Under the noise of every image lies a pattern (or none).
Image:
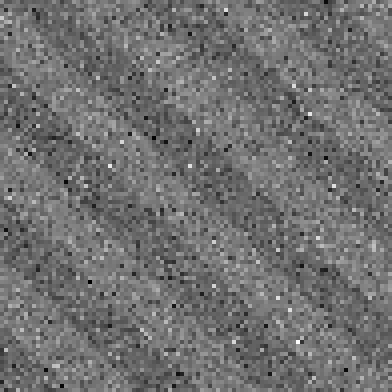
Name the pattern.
diagonal stripes
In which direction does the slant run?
top left to bottom right
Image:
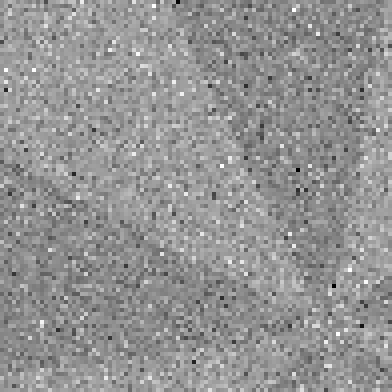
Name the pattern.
spokes from one point
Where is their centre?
bottom right
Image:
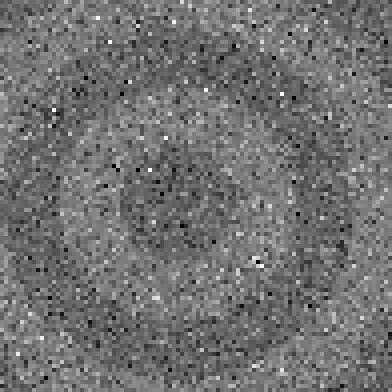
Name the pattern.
rings round one point
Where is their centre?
centre
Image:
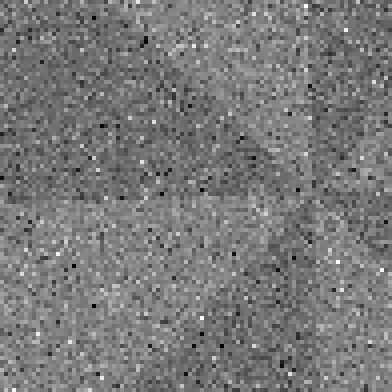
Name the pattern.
spokes from one point
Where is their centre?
middle right
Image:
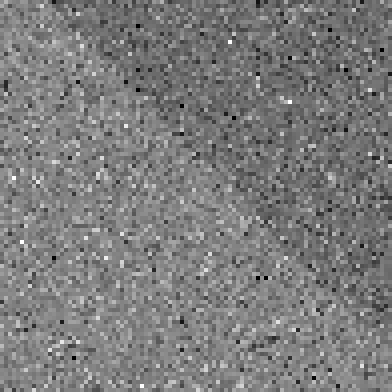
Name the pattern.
a sharp edge
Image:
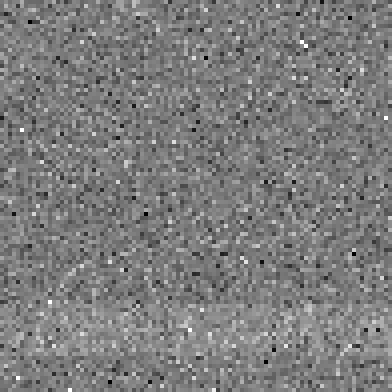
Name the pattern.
one horizontal stripe
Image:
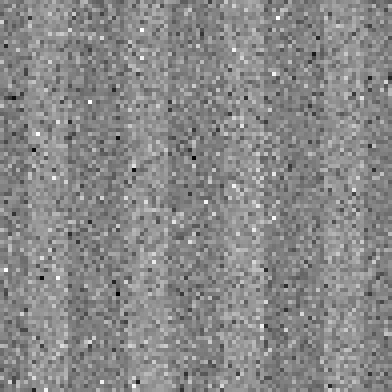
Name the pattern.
vertical stripes
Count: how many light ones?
4
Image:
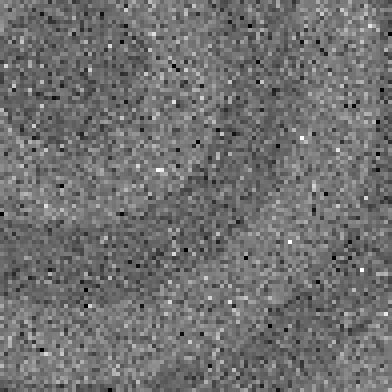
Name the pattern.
rings round one point
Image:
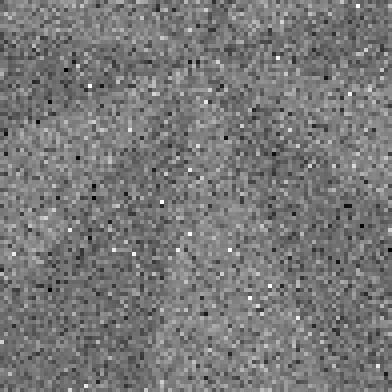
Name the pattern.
spokes from one point
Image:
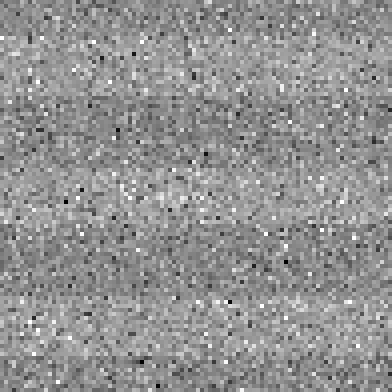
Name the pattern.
horizontal stripes
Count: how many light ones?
3
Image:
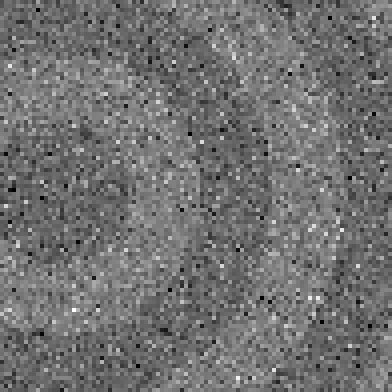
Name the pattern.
rings round one point
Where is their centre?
middle left
